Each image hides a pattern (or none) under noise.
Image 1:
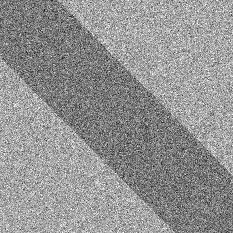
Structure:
a diagonal band
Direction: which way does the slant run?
top left to bottom right
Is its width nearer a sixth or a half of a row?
a half
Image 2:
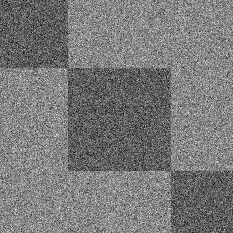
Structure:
blocks along the diagonal
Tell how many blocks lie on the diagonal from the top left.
3
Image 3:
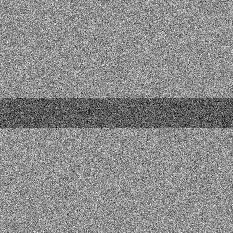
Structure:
one band of rows
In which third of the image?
middle
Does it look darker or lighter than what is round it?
darker
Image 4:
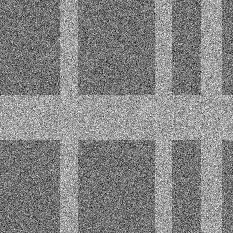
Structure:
bands of rows crossing bands of columns
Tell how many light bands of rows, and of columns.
1 and 3
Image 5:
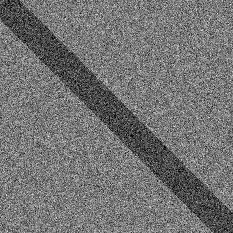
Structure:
a diagonal band
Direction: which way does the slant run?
top left to bottom right
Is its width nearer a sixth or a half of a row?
a sixth
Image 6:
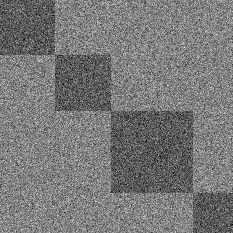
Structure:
blocks along the diagonal
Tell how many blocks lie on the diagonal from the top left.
4
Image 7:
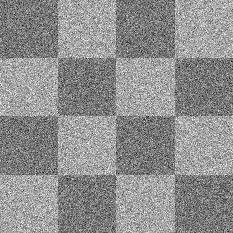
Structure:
a checkerboard
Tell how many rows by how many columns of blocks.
4 by 4
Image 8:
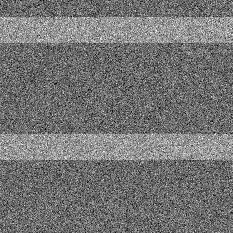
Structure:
bands of rows
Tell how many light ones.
2
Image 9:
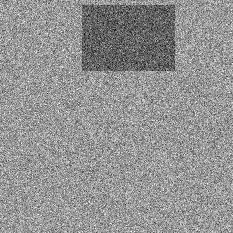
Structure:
one block
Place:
top middle
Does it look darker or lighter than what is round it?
darker
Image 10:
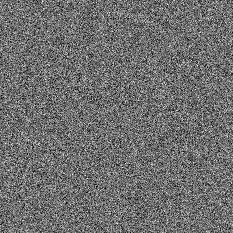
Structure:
only noise
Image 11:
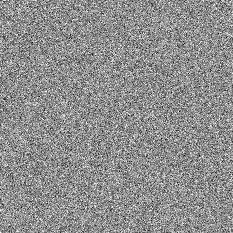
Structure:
only noise
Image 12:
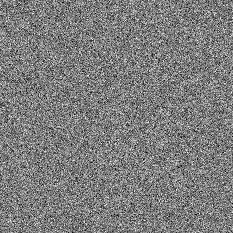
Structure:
only noise
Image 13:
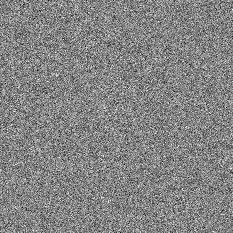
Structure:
only noise
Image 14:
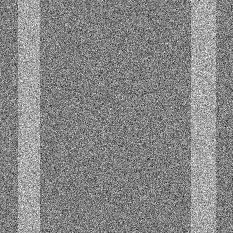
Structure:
bands of columns
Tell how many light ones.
2
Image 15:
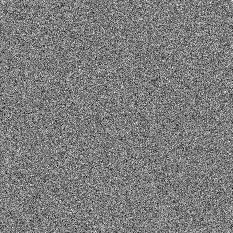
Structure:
only noise
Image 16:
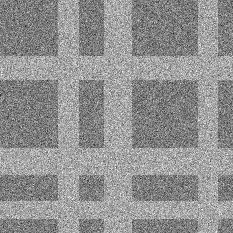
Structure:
bands of rows crossing bands of columns
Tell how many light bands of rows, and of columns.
3 and 3
